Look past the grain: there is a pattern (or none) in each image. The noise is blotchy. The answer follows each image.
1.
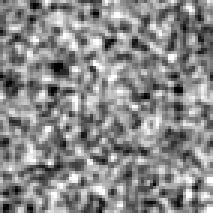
only noise
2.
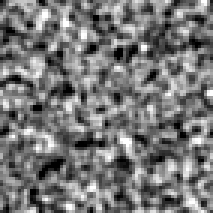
only noise
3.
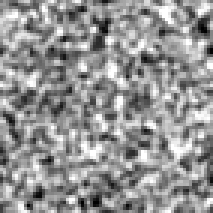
only noise
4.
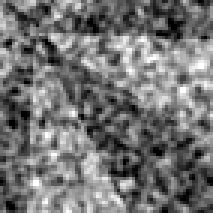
spokes from one point
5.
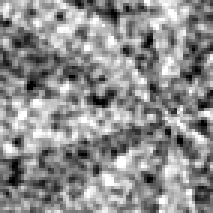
spokes from one point
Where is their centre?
middle right
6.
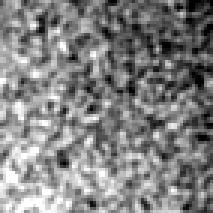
a smooth slope
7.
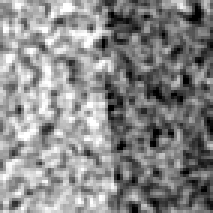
a sharp edge
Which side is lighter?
left
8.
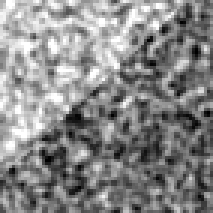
a sharp edge
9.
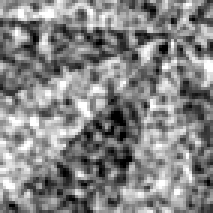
spokes from one point
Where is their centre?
top right
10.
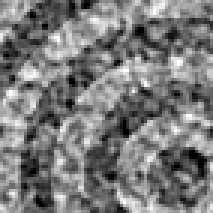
rings round one point
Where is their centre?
bottom right
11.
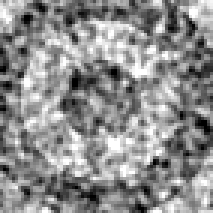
rings round one point
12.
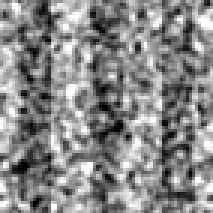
vertical stripes
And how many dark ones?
3
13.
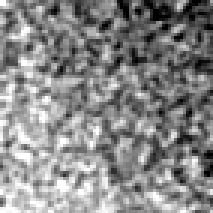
a smooth slope
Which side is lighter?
bottom left
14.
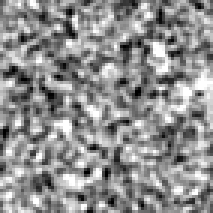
only noise
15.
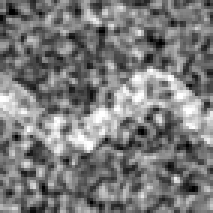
a wavy band
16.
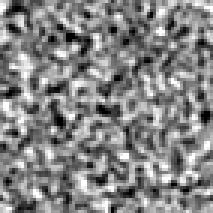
only noise
